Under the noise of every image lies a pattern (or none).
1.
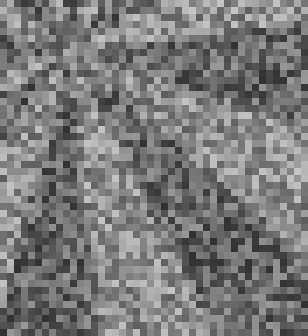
spokes from one point
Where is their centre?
top left
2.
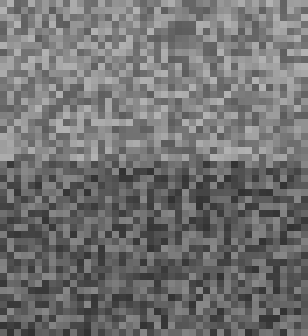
a sharp edge
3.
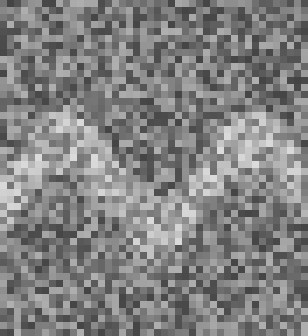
a wavy band
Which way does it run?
left to right
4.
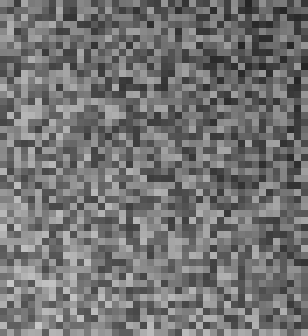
a smooth slope
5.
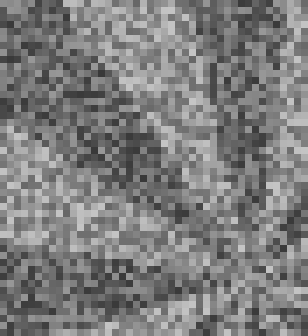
spokes from one point
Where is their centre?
bottom right
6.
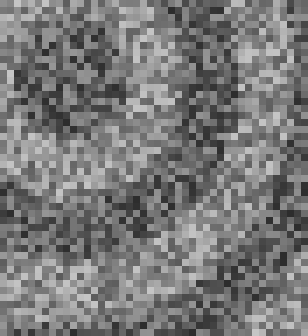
rings round one point
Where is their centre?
top left
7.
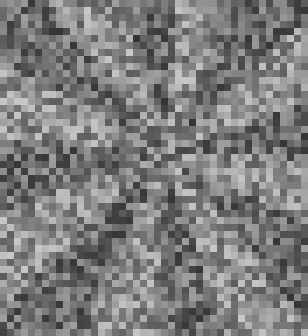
spokes from one point
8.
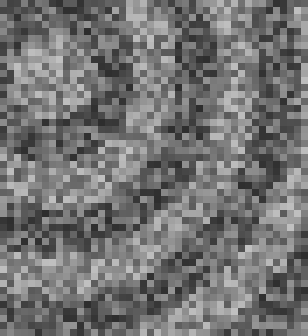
rings round one point
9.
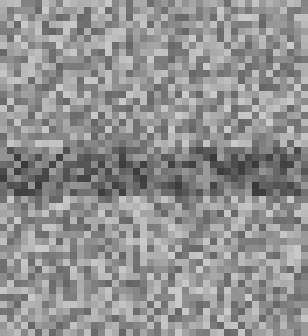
one horizontal stripe
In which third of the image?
middle
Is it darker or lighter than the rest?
darker
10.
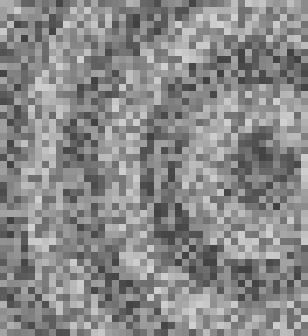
rings round one point
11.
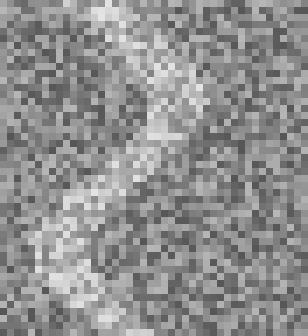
a wavy band
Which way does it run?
top to bottom
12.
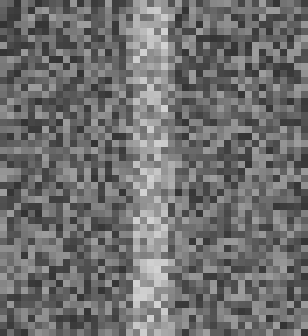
one vertical stripe
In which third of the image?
middle
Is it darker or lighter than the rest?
lighter
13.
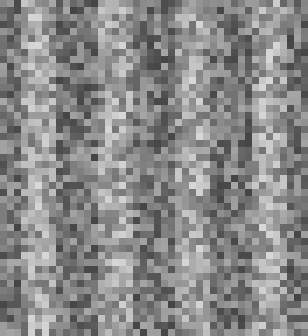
vertical stripes
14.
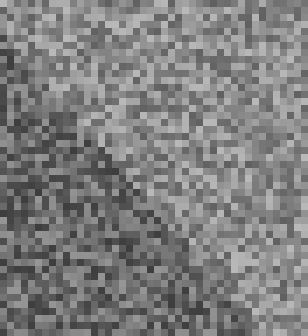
a sharp edge
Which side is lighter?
top right
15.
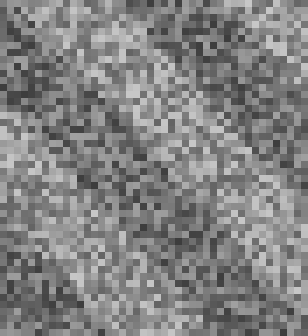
diagonal stripes
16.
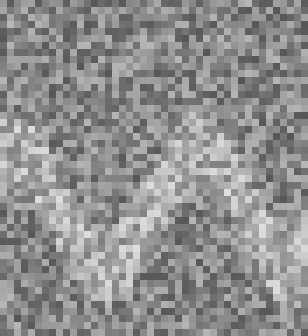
a wavy band
